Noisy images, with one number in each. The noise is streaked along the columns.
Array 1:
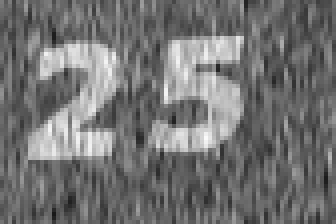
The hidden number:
25
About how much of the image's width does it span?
two thirds
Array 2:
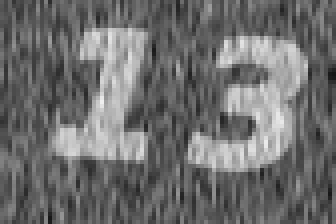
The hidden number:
13
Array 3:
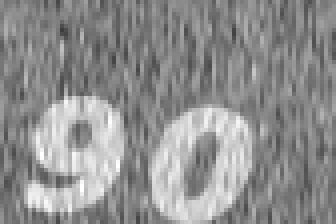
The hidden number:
90
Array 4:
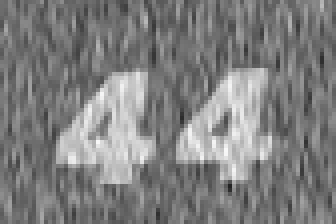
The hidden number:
44
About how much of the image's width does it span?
two thirds
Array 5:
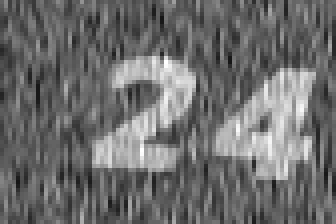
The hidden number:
24
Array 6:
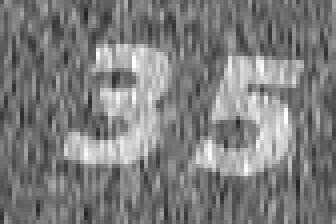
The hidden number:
35
